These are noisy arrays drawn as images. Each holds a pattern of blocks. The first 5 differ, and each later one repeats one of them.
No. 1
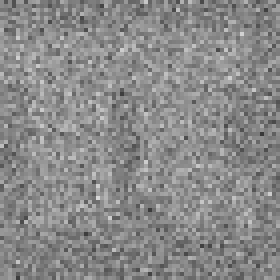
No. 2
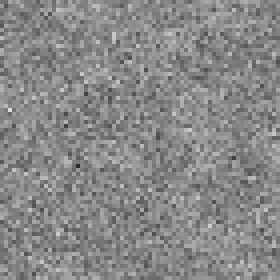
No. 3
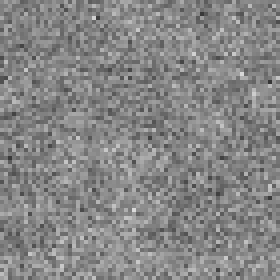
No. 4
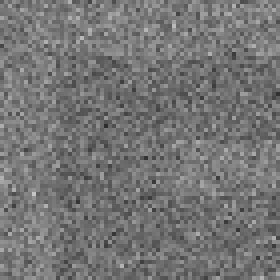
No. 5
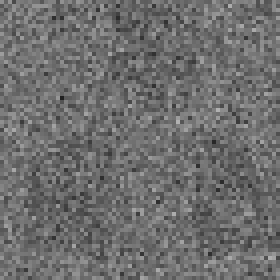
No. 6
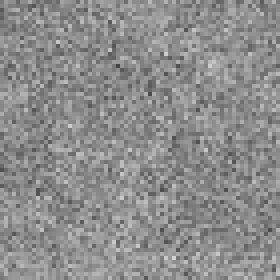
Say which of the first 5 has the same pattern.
3
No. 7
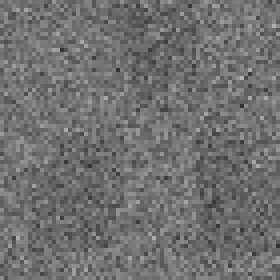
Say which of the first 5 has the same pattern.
5
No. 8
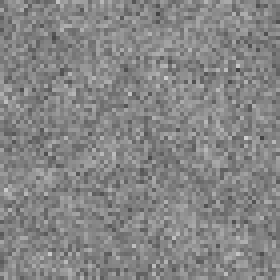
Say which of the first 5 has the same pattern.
2
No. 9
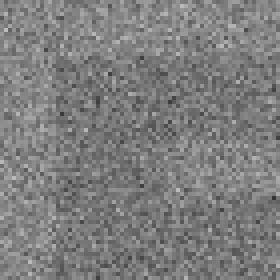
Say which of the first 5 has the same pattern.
4
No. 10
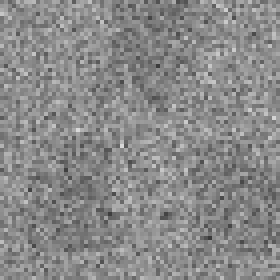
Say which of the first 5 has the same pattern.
5
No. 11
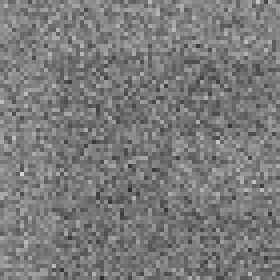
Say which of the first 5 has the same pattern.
4
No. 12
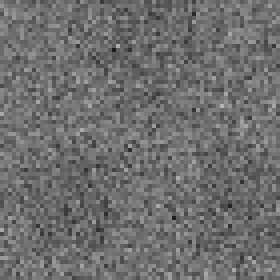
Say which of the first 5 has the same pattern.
5
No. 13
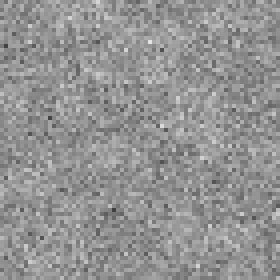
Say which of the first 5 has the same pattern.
2
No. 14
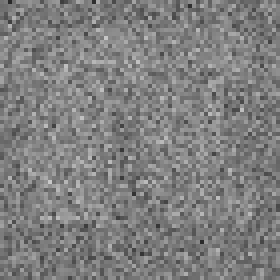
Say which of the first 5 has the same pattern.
1
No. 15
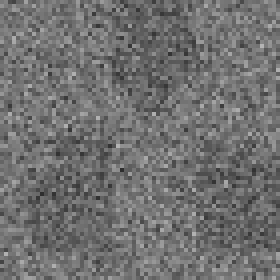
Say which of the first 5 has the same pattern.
5
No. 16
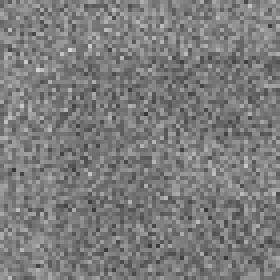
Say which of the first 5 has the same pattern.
4
